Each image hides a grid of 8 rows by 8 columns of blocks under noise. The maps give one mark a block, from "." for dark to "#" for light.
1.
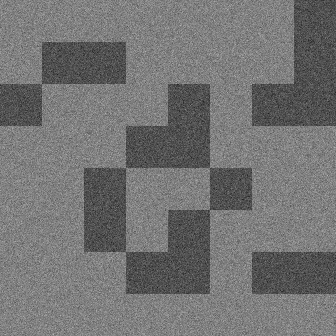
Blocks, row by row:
#######.
#..####.
.###.#..
###..###
##.##.##
##.#.###
###..#..
########
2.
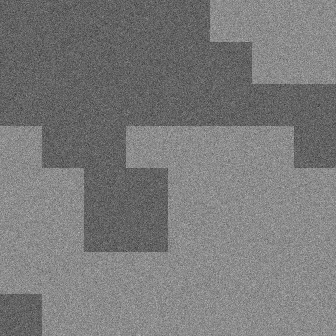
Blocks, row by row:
.....###
......##
........
#..####.
##..####
##..####
########
.#######
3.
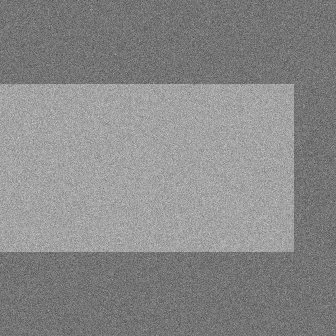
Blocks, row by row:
........
........
#######.
#######.
#######.
#######.
........
........
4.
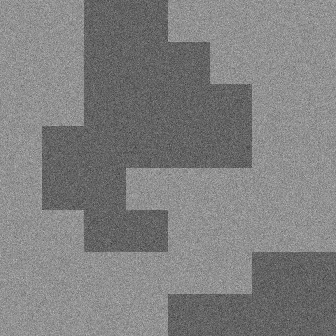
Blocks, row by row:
##..####
##...###
##....##
#.....##
#..#####
##..####
######..
####....
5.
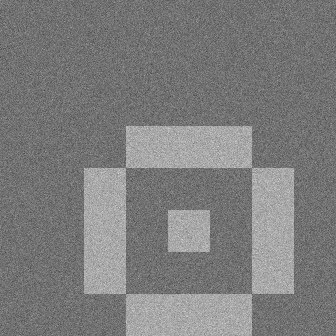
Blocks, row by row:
........
........
........
...###..
..#...#.
..#.#.#.
..#...#.
...###..
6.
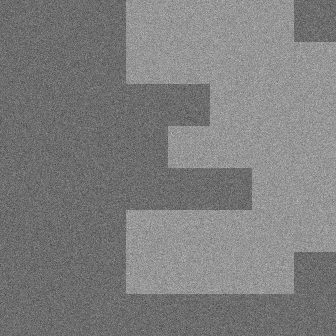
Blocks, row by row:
...####.
...#####
.....###
....####
......##
...#####
...####.
........
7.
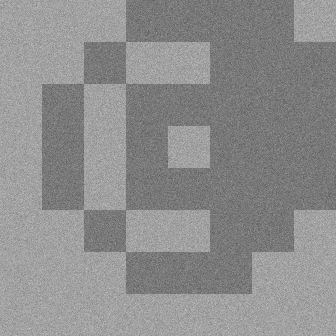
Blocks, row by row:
###....#
##.##...
#.#.....
#.#.#...
#.#.....
##.##..#
###...##
########
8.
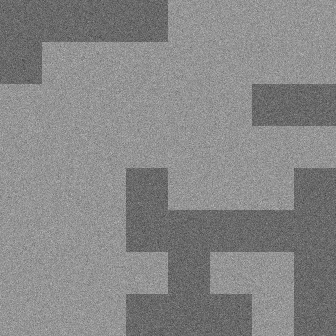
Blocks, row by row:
....####
.#######
######..
########
###.###.
###.....
####.##.
###...#.
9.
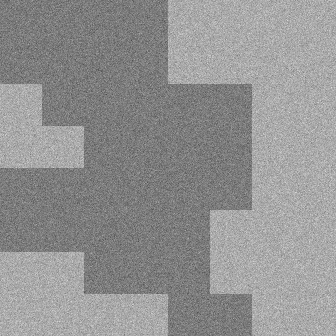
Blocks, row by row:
....####
....####
#.....##
##....##
......##
.....###
##...###
####..##
